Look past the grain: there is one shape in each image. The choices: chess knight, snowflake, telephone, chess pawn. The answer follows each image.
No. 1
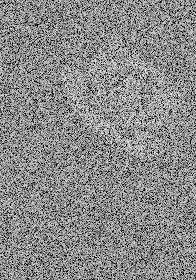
telephone
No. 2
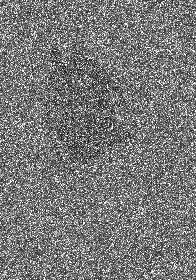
chess knight
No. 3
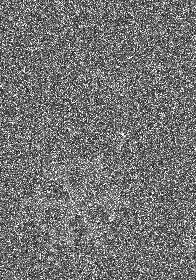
snowflake
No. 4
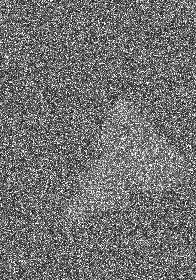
chess pawn
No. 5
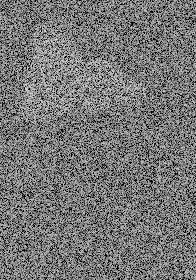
chess pawn
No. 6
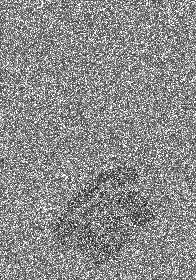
telephone
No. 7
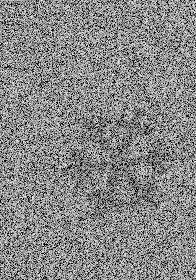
snowflake
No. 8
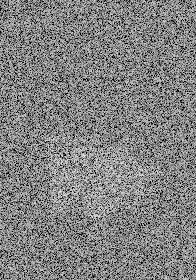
chess knight
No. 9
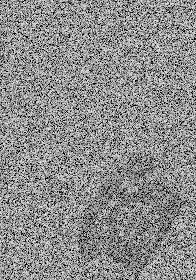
telephone
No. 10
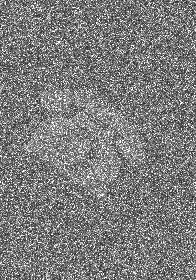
telephone
